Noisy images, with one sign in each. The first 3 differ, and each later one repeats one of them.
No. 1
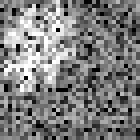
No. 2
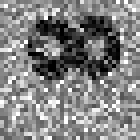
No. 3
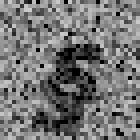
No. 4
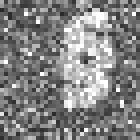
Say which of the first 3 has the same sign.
3
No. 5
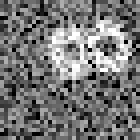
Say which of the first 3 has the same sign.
2
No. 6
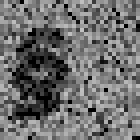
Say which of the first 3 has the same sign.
3
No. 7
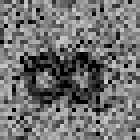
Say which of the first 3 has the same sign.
2
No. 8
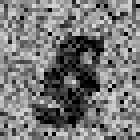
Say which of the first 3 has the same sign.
3
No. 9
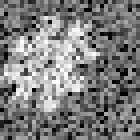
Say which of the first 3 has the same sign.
1
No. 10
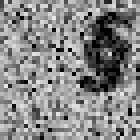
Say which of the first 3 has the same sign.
3
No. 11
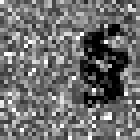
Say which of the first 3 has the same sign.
3
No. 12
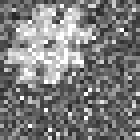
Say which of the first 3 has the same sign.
1
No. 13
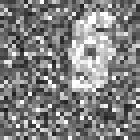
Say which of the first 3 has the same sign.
3
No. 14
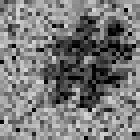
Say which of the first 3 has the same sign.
1
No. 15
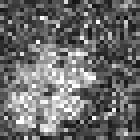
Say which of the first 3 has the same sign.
1
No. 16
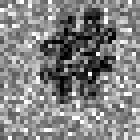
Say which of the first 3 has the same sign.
1
